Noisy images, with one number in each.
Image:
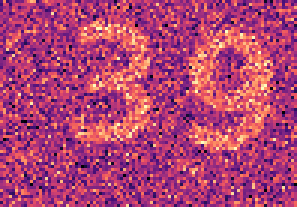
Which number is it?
39
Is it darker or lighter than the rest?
lighter
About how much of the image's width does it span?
two thirds
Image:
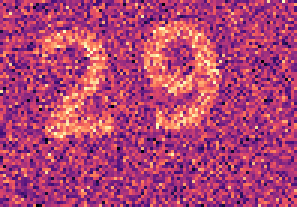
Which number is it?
29
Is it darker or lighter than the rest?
lighter
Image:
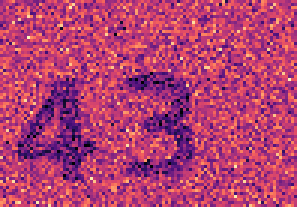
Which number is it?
43
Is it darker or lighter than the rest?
darker
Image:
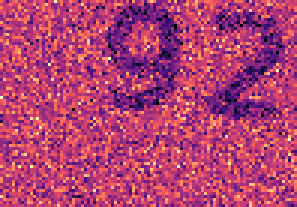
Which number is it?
92
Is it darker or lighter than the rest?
darker
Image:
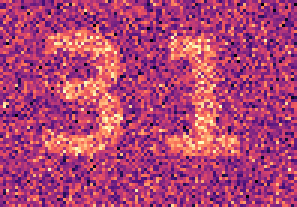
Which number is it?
31
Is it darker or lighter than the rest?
lighter
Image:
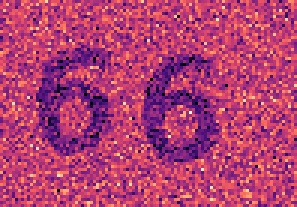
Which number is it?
66
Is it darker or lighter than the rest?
darker
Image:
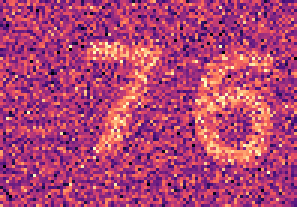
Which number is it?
76
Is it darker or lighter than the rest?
lighter
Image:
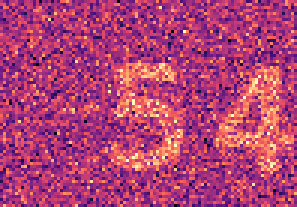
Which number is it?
54
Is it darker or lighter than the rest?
lighter
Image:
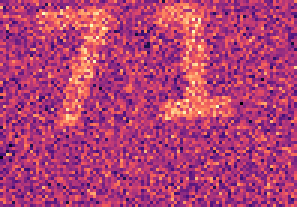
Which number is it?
71
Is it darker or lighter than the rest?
lighter
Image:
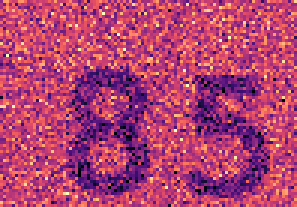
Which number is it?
85
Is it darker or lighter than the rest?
darker
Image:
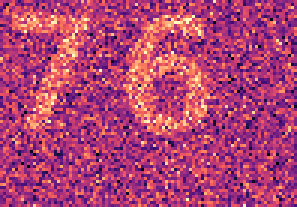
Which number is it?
76
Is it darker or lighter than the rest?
lighter
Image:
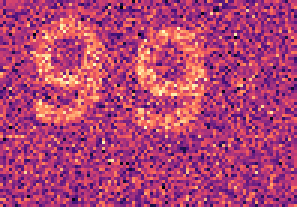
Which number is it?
99
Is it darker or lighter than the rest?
lighter
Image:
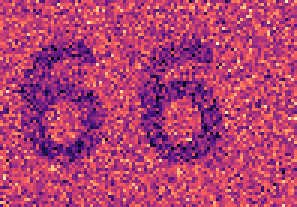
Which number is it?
66
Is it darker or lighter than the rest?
darker
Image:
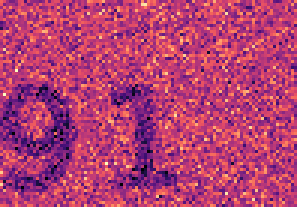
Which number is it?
91
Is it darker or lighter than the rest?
darker
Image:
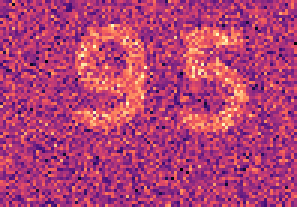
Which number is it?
95
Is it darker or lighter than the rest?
lighter
